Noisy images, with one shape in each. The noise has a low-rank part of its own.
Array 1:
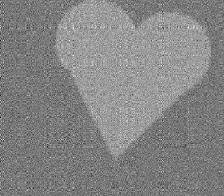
light heart
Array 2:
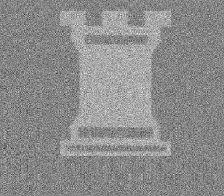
light chess rook
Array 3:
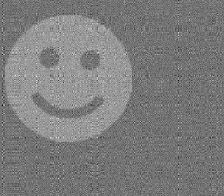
light smiling face
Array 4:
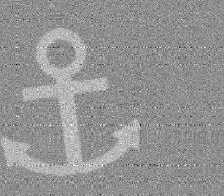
light anchor
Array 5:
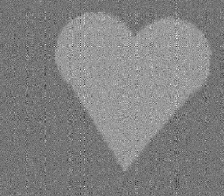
light heart
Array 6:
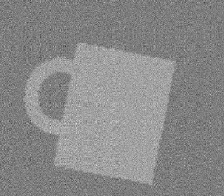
light cup
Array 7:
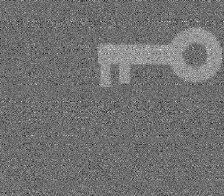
light key
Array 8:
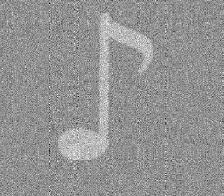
light musical note
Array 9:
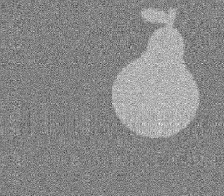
light pear
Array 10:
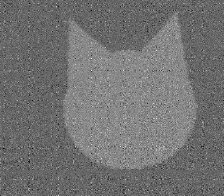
light cat's head
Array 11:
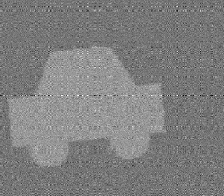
light car
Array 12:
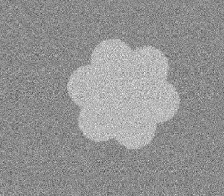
light flower
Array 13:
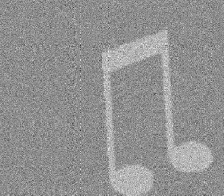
light pair of musical notes
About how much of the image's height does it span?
nearly all
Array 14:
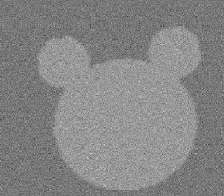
light bear's head
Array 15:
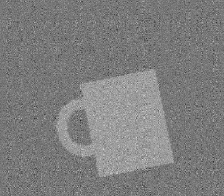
light cup
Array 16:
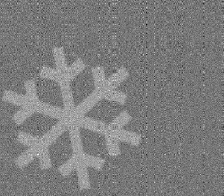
light snowflake
